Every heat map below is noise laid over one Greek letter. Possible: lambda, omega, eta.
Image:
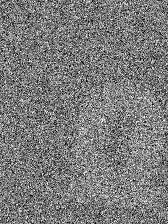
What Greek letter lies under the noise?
omega
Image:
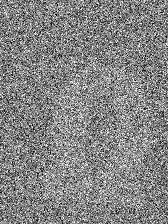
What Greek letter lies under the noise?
omega
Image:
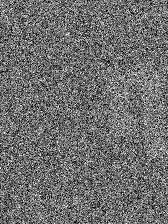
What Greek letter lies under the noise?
eta
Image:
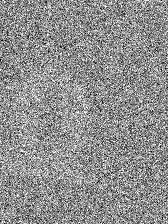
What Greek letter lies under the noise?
omega
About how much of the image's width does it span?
half
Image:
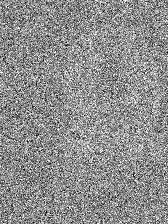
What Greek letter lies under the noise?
omega
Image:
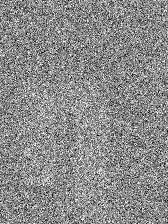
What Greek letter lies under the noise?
eta
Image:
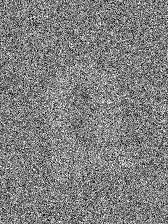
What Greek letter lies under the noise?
omega
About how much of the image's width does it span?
half
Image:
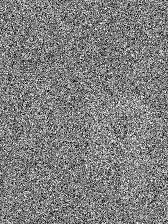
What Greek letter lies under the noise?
eta
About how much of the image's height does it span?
half
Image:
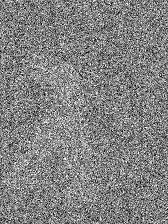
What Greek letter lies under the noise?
lambda
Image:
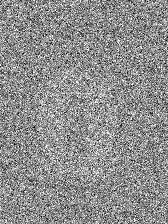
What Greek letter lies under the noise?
omega
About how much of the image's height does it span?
half
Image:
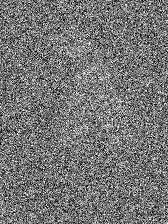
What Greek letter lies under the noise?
lambda
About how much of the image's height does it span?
half
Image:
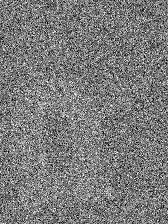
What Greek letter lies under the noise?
omega
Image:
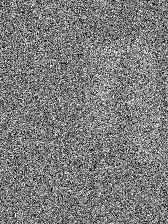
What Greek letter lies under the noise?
eta
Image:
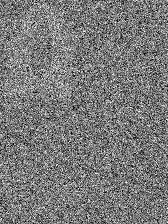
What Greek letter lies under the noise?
omega
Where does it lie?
top left
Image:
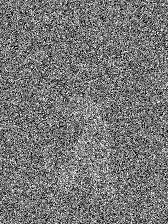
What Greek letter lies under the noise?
lambda
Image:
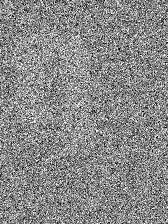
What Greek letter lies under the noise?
eta
